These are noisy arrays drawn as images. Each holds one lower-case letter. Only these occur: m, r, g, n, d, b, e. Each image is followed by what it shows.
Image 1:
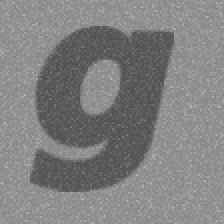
g
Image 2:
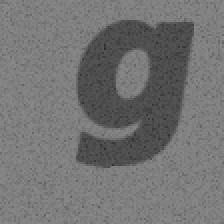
g
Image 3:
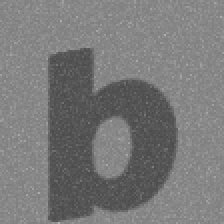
b
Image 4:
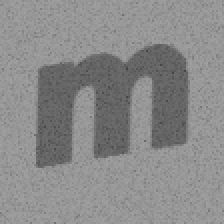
m
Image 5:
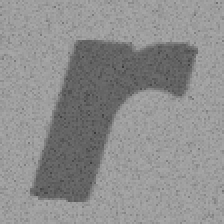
r
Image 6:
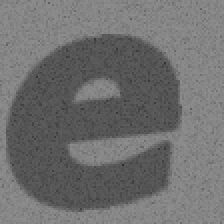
e
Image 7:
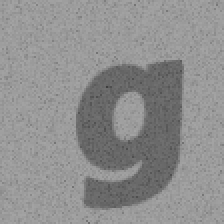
g
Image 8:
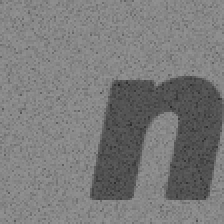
n
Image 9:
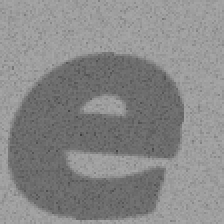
e
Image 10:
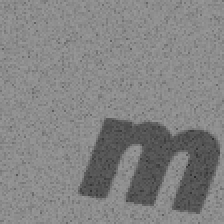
m
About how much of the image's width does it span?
two thirds
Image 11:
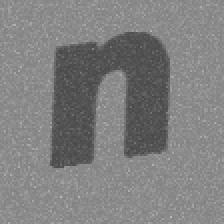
n
